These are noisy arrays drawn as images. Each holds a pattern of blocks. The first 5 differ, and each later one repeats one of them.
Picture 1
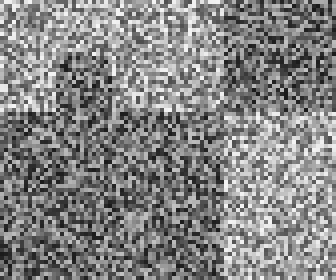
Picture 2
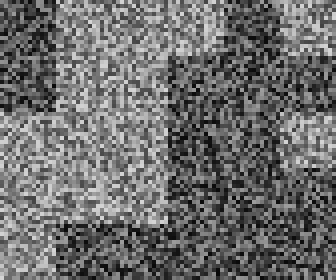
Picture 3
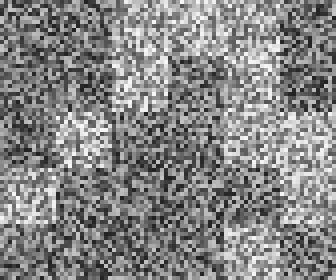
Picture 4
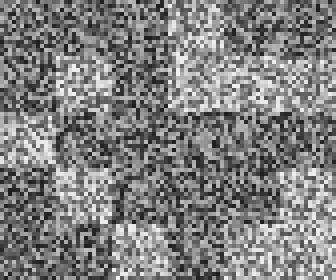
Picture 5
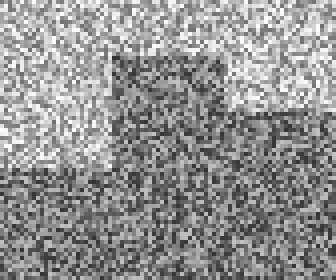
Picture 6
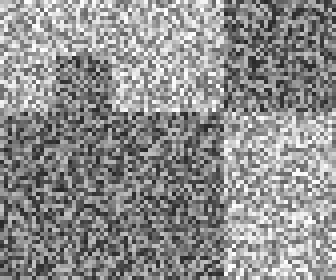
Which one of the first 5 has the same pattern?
1
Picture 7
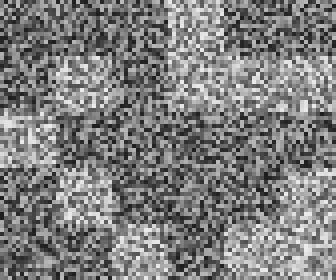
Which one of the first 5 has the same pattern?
4
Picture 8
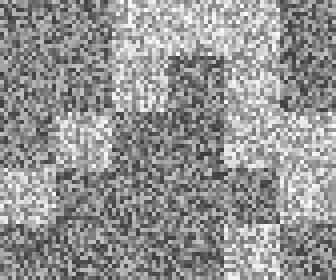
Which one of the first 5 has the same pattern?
3
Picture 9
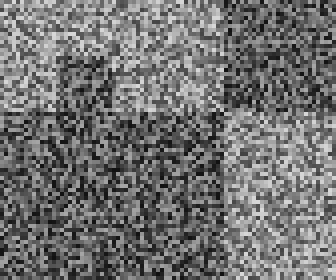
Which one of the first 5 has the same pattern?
1
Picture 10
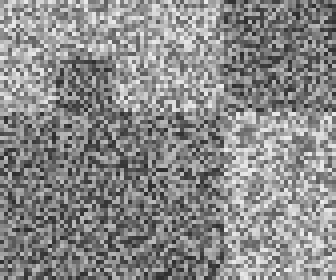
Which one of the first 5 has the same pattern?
1
